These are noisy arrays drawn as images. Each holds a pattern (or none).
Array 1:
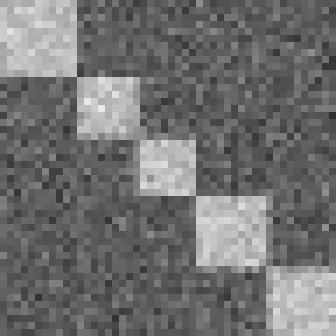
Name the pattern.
blocks along the diagonal
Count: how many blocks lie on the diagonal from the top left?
5
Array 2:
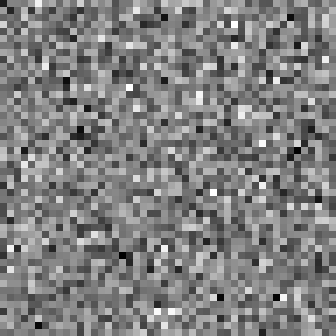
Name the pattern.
only noise
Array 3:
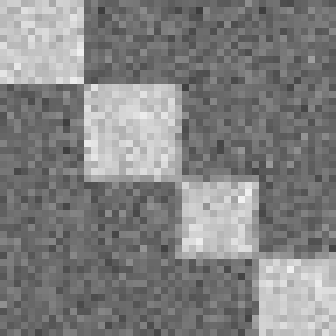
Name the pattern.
blocks along the diagonal
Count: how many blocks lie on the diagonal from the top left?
4
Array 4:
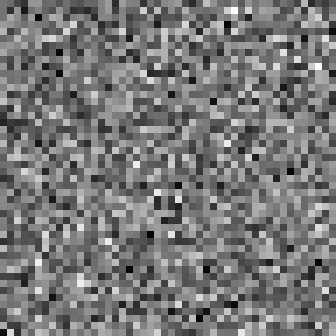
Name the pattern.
only noise
